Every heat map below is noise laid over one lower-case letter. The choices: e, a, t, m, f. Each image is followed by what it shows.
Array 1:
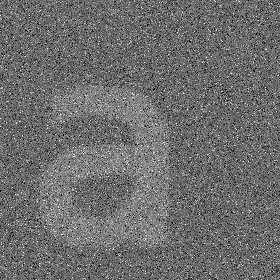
a
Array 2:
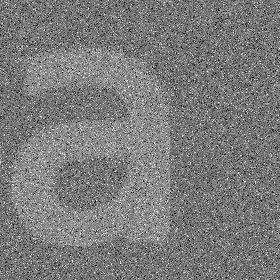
a
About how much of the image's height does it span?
two thirds
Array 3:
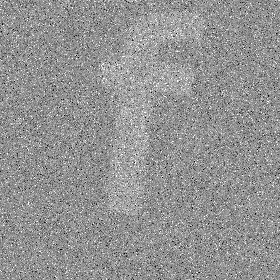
f
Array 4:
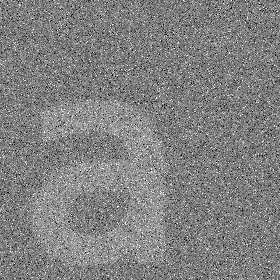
a
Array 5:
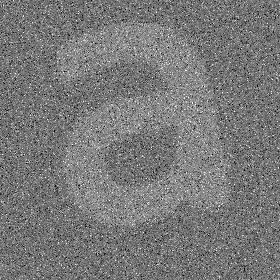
a
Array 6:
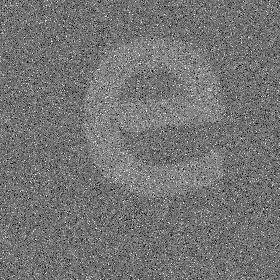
e
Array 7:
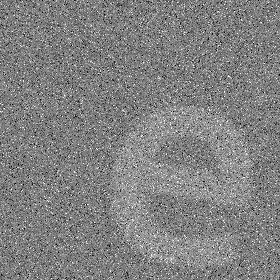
e
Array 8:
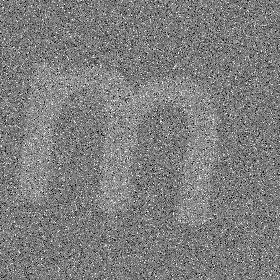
m
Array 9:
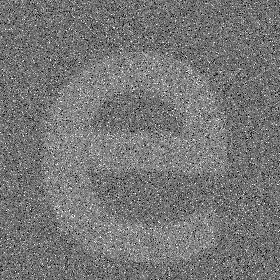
e
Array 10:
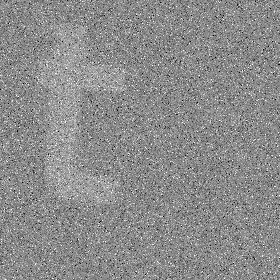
t
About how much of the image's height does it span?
two thirds
